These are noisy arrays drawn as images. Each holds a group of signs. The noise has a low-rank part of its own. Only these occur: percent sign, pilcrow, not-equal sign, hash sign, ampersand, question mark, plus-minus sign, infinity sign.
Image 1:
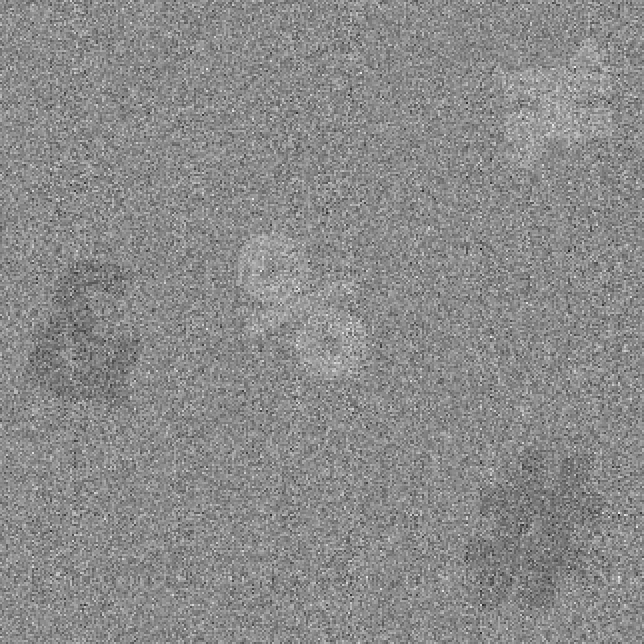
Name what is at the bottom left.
nothing
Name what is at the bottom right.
hash sign
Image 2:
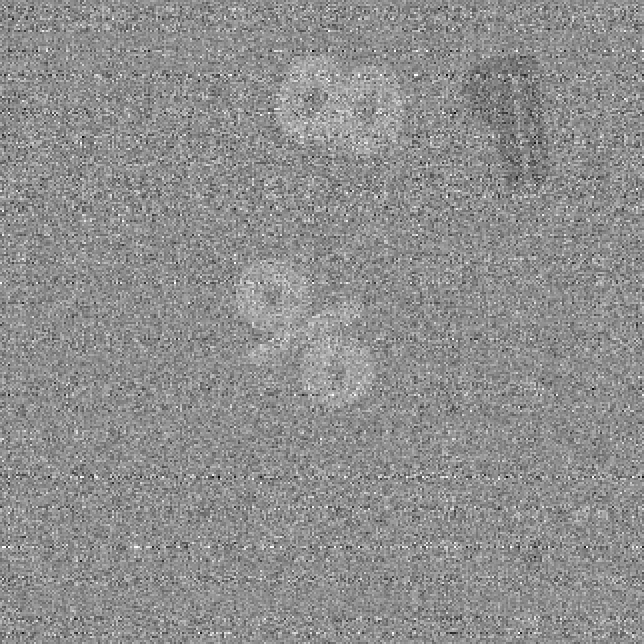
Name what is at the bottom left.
nothing
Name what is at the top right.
pilcrow
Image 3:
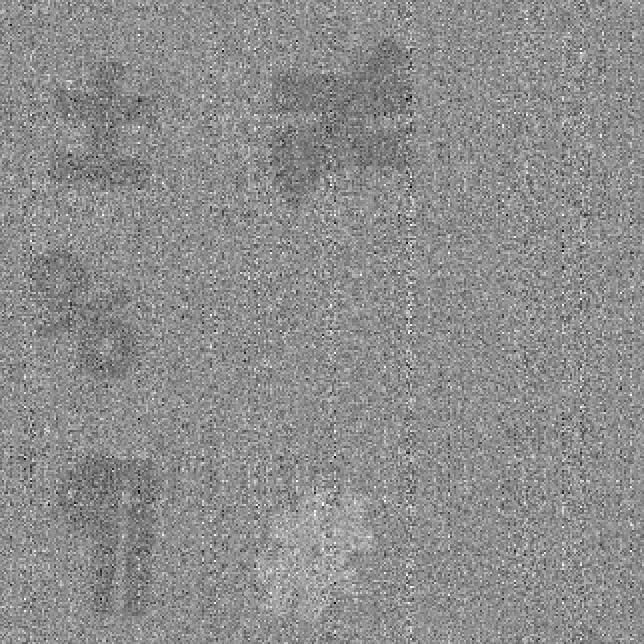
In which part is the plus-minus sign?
top left
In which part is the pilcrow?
bottom left
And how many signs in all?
5
